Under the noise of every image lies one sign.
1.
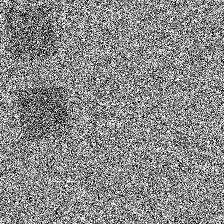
colon
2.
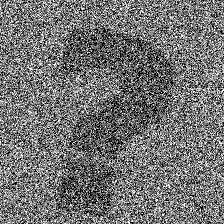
question mark
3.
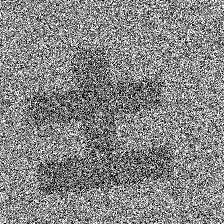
plus-minus sign
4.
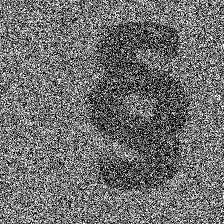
section sign
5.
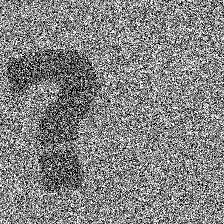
question mark
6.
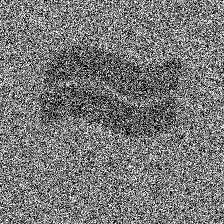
approximately sign
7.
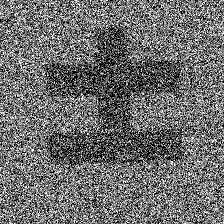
plus-minus sign
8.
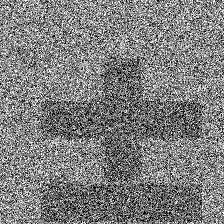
plus-minus sign
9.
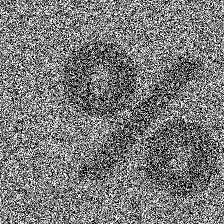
percent sign
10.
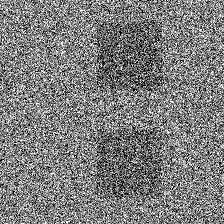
colon
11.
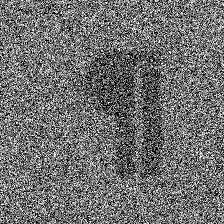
pilcrow
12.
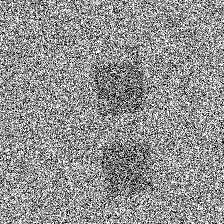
colon
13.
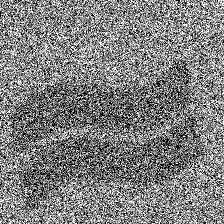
approximately sign
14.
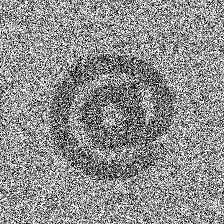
at sign
